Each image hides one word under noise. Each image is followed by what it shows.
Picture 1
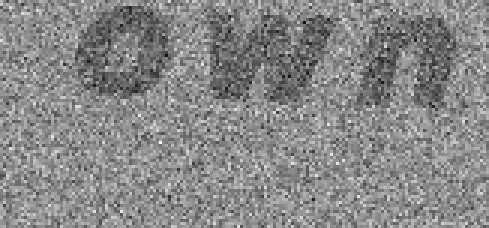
own
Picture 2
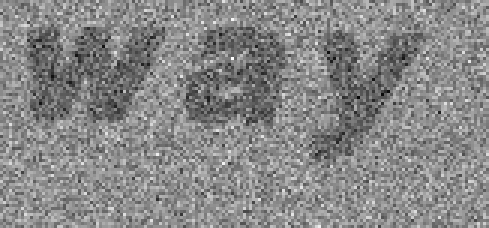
way
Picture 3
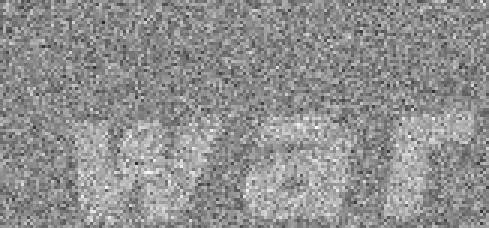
war
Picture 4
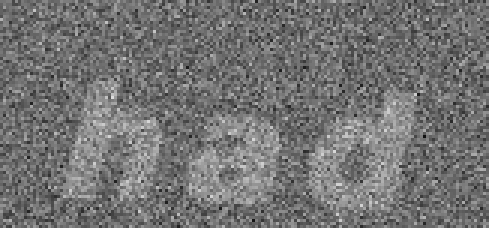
had
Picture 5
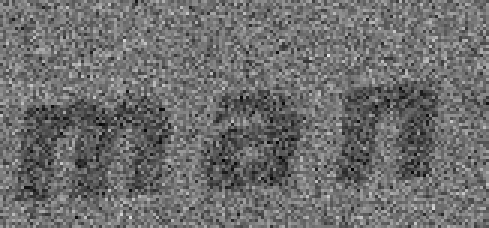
man
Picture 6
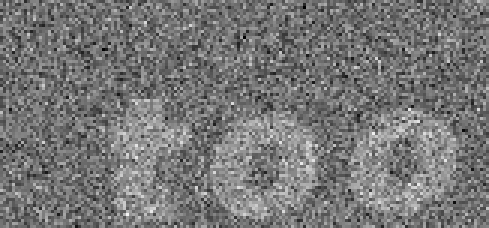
too
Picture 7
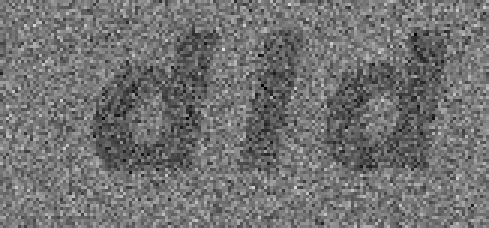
did
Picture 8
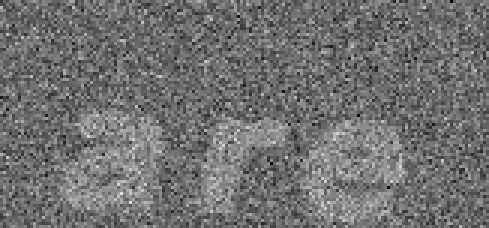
are
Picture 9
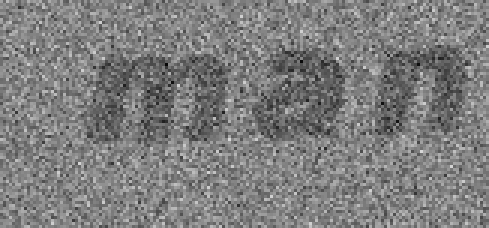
man
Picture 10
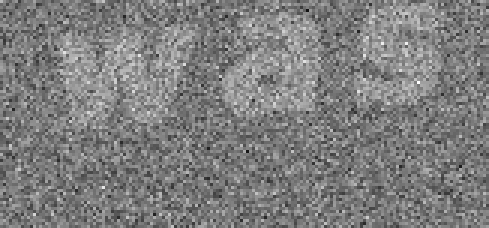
was
